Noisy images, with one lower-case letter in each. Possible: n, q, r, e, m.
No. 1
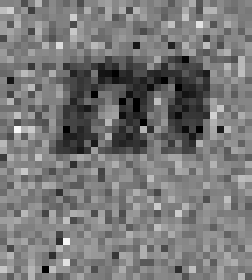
m
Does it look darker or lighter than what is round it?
darker
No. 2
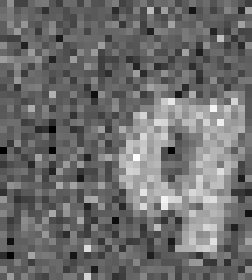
q
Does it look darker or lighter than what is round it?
lighter
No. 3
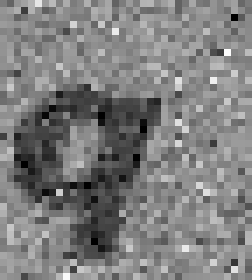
q
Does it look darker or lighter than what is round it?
darker
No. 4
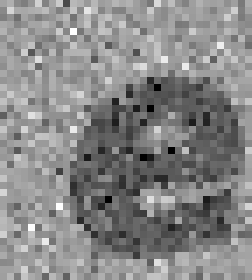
e
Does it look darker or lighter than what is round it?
darker
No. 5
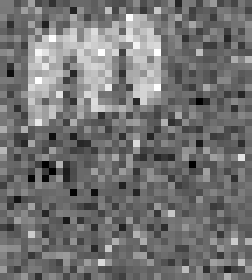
m
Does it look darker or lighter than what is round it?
lighter
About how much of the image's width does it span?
half
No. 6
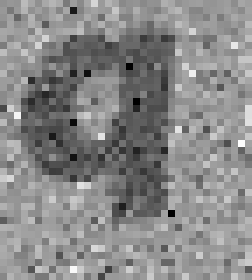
q
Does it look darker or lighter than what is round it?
darker
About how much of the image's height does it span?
two thirds
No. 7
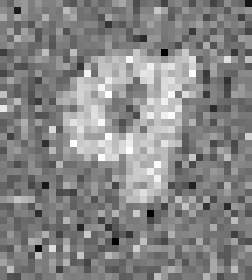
q
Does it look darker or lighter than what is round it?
lighter
